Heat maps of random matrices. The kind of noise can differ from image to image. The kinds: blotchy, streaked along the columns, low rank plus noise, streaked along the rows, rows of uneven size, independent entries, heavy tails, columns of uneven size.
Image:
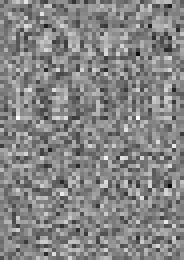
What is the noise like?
low rank plus noise
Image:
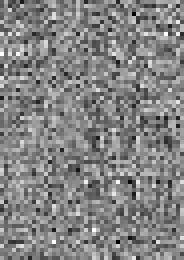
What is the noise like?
low rank plus noise
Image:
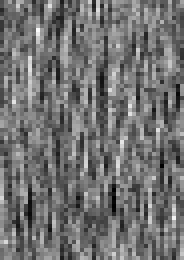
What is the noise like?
streaked along the columns
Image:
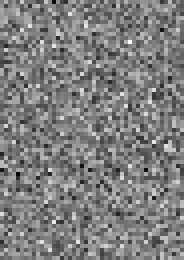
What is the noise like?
independent entries
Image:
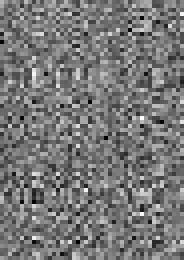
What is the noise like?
low rank plus noise
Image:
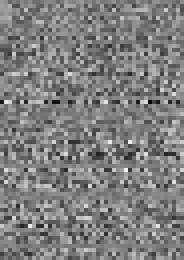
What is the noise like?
rows of uneven size
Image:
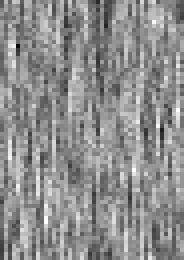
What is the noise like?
streaked along the columns
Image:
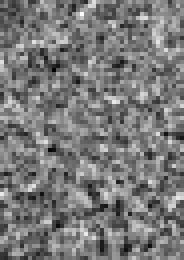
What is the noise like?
blotchy
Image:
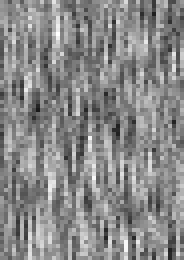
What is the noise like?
streaked along the columns
